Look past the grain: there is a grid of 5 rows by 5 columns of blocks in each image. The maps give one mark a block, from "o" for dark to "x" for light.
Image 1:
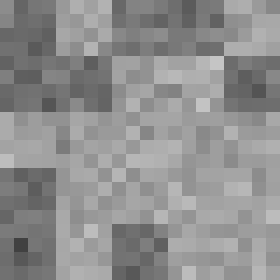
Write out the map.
o x o o x
o o x x o
x x x x x
o x x x x
o x o x x
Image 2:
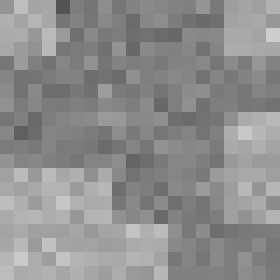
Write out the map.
x o o o x
o o o o o
o o o o x
x x o o x
x x x o o
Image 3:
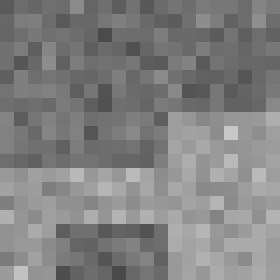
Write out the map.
o o o o o
o o o o o
o o o x x
x x x x x
x o o x x
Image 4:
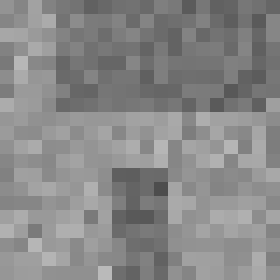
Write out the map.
x o o o o
x o o o o
x x x x x
x x o x x
x x o x x
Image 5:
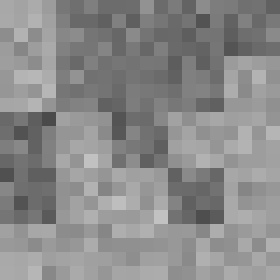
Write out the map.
x o o o o
x o o o x
o x o x x
o x x o x
x x x x x
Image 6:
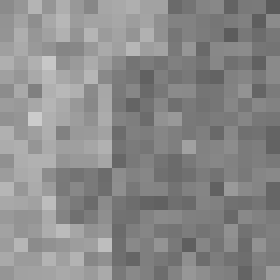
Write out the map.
x x x o o
x x o o o
x x o o o
x o o o o
x x o o o
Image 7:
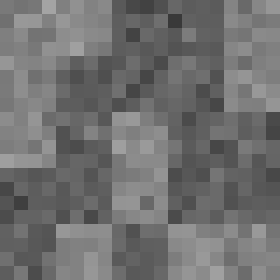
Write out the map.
x x o o x
x o o o x
x o x o o
o o x o o
o x o x x
